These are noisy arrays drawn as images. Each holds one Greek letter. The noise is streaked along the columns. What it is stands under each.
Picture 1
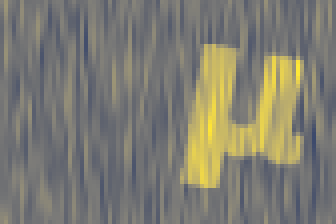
mu
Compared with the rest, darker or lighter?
lighter
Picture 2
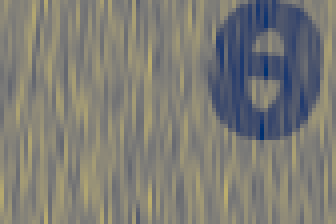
theta
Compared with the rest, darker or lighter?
darker
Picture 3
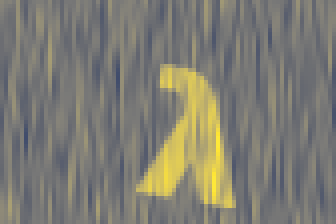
lambda
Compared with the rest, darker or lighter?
lighter
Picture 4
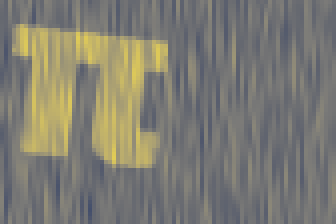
pi
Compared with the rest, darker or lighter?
lighter
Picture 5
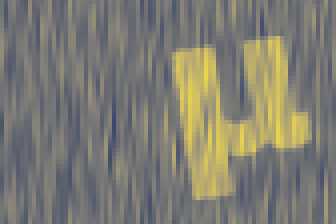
mu
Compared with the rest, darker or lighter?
lighter
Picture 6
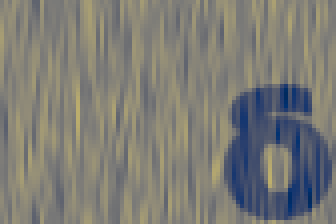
delta
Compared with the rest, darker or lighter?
darker
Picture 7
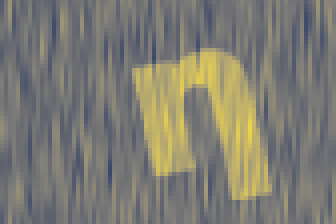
eta
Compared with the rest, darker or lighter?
lighter
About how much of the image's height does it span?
two thirds
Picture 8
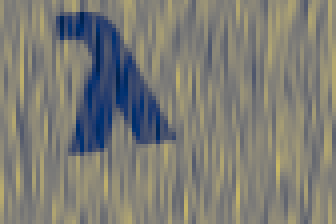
lambda
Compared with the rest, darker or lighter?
darker
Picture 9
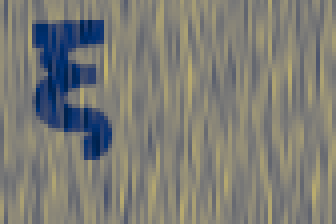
xi
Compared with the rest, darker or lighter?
darker
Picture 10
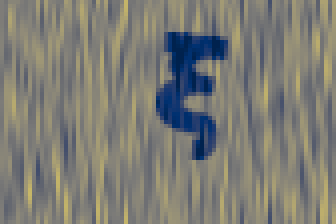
xi
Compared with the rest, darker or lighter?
darker
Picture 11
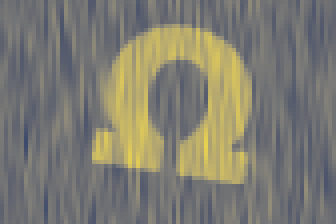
omega
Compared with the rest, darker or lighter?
lighter
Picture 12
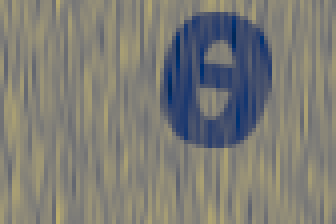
theta
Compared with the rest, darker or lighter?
darker
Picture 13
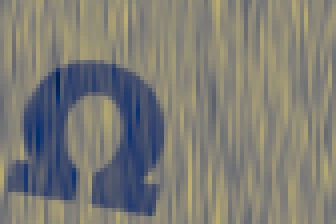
omega
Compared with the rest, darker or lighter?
darker
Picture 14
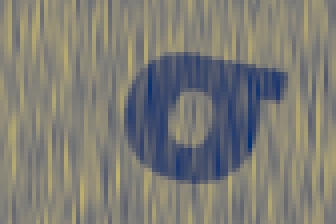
sigma
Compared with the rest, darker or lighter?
darker
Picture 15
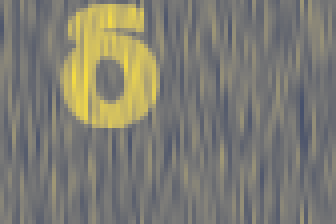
delta
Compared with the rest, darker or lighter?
lighter
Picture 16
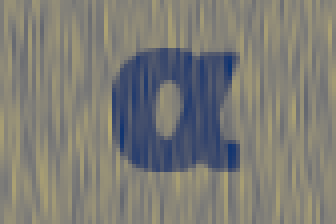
alpha
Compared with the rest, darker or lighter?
darker
